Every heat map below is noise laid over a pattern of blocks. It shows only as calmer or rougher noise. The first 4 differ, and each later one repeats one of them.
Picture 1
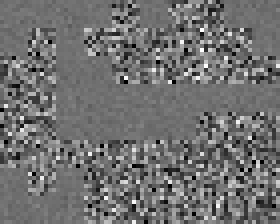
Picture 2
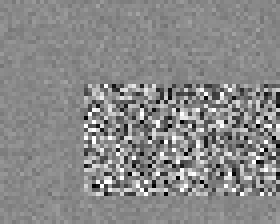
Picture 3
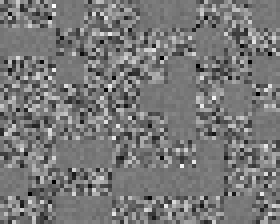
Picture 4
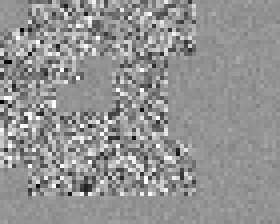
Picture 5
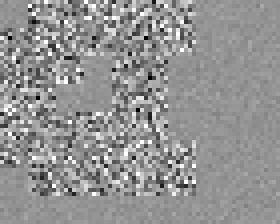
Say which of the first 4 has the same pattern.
4
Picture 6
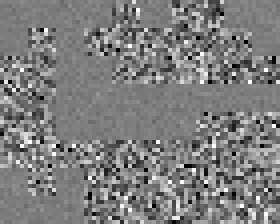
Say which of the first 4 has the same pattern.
1
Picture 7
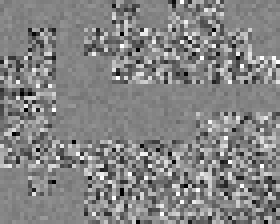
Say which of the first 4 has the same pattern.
1
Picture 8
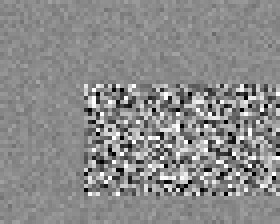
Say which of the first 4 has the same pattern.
2
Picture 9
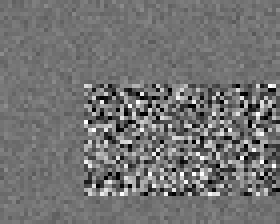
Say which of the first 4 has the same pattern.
2
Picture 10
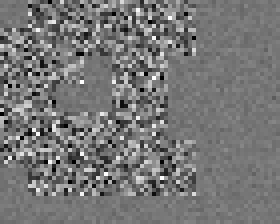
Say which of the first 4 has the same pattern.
4
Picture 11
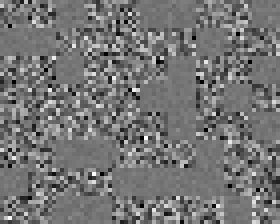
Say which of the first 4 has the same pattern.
3
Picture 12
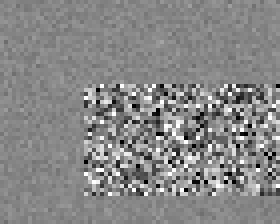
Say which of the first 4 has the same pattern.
2
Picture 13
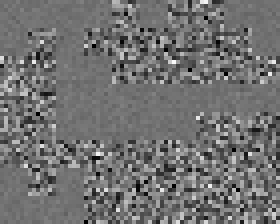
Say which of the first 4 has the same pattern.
1
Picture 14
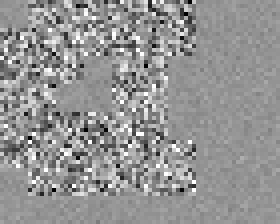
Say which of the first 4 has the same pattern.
4
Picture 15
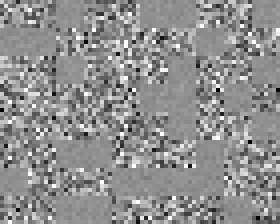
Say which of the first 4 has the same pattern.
3
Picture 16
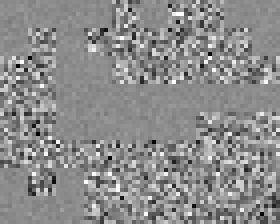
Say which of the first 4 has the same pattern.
1
